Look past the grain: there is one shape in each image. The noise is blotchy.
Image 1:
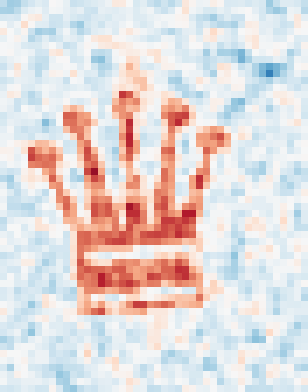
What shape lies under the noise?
chess queen
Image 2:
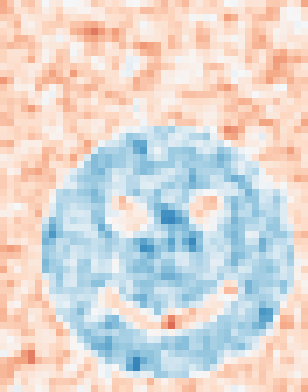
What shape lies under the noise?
smiling face
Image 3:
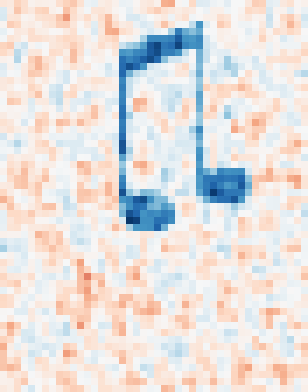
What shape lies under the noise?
pair of musical notes
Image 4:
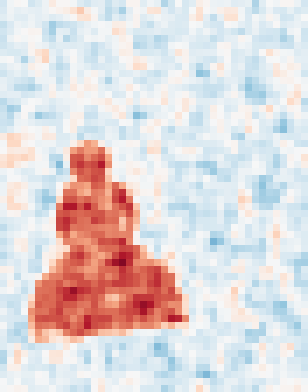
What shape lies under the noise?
chess pawn
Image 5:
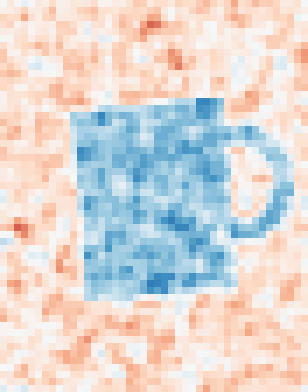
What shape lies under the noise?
cup
